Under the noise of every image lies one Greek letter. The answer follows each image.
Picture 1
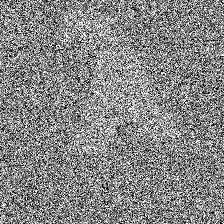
lambda
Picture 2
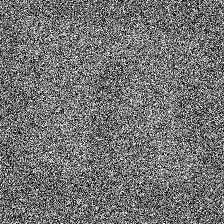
pi
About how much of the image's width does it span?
nearly all
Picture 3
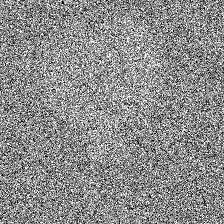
phi
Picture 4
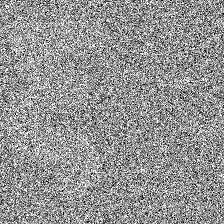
xi
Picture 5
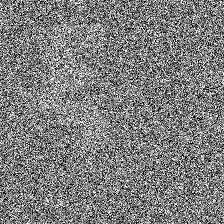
xi
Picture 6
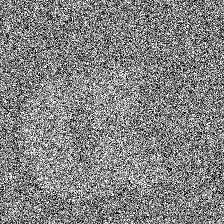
alpha
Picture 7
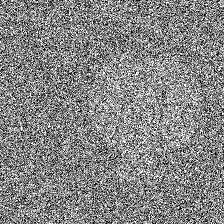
phi
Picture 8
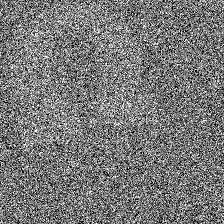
omega
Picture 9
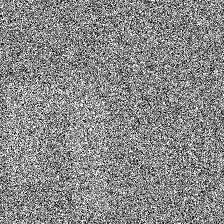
eta
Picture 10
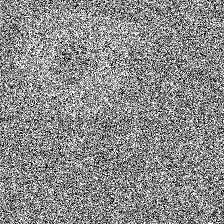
sigma
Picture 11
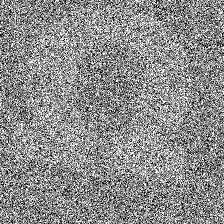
omega
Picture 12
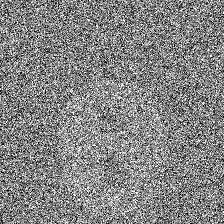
theta
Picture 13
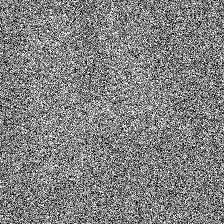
mu
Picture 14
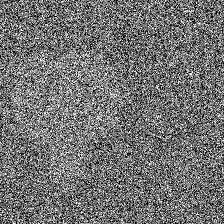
phi
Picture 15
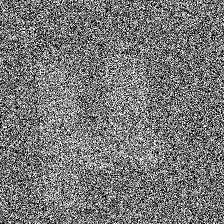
mu
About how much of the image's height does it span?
two thirds
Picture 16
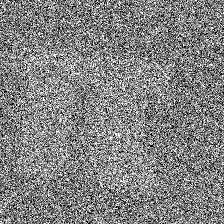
pi
